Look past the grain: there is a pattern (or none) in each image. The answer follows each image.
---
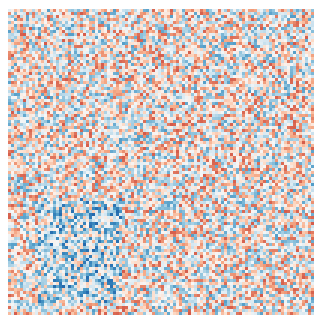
one block
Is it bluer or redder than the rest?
bluer
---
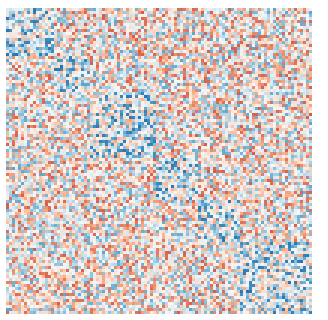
blocks along the diagonal
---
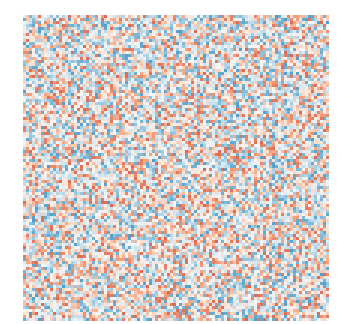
only noise
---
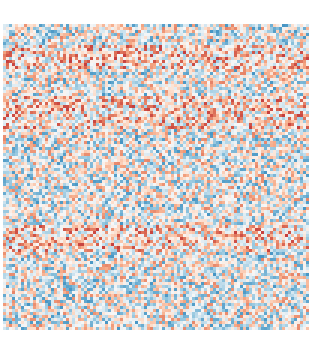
bands of rows
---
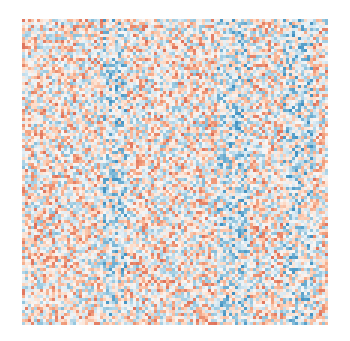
bands of columns
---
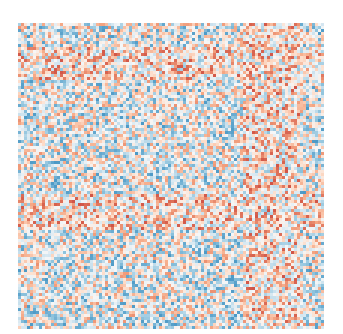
bands of rows crossing bands of columns
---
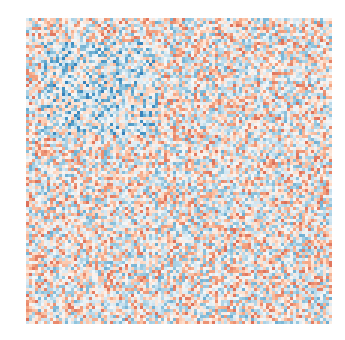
one block
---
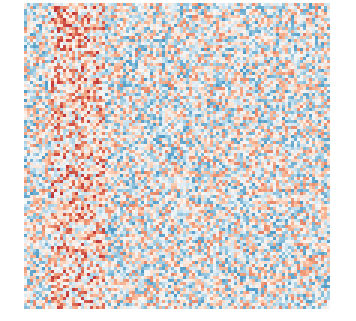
one band of columns
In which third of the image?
left
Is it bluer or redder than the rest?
redder
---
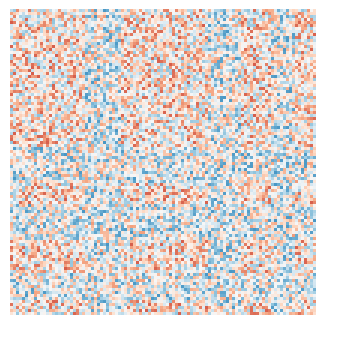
bands of rows crossing bands of columns
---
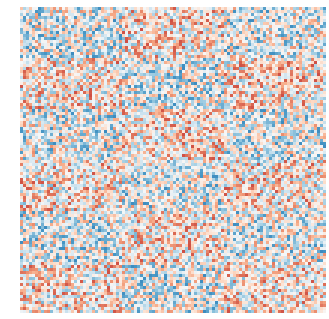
a checkerboard
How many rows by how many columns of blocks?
6 by 3
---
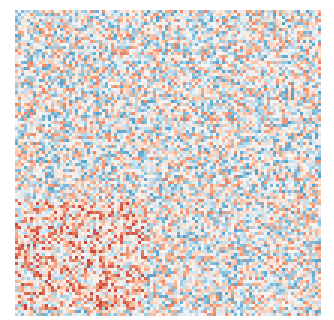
one block
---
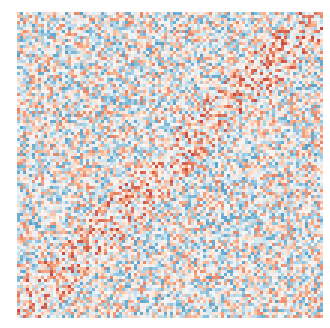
a diagonal band
